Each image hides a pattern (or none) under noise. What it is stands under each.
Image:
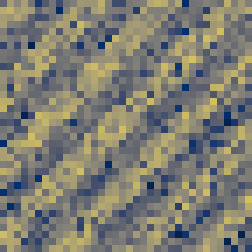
diagonal stripes
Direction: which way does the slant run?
bottom left to top right
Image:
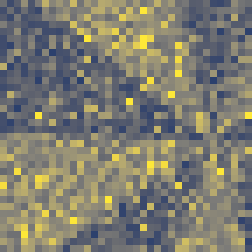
spokes from one point
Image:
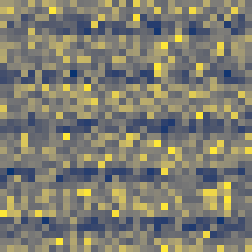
horizontal stripes
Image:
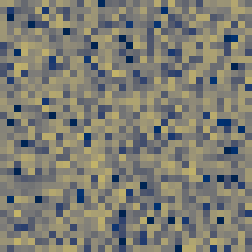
only noise
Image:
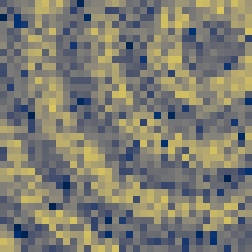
rings round one point
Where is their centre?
top right
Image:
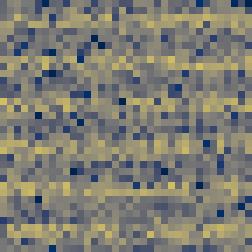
horizontal stripes
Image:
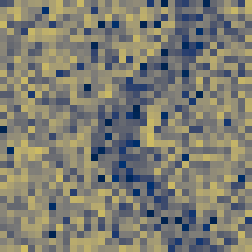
a wavy band
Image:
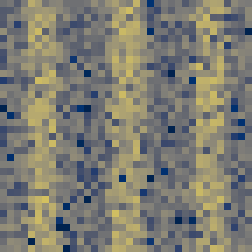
vertical stripes
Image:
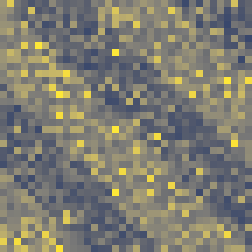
diagonal stripes
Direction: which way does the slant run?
top left to bottom right
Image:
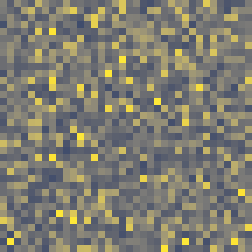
only noise
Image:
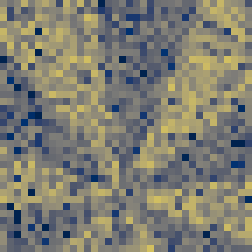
spokes from one point
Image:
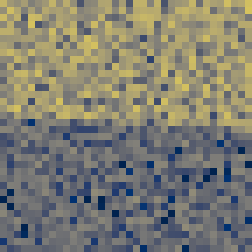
a sharp edge
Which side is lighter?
top
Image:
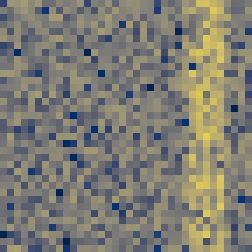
one vertical stripe
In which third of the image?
right
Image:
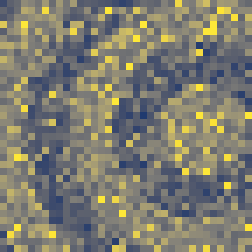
rings round one point
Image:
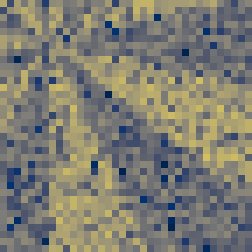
spokes from one point
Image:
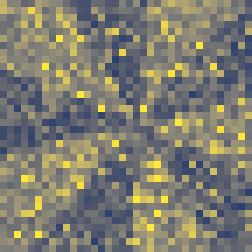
spokes from one point
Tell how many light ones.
5
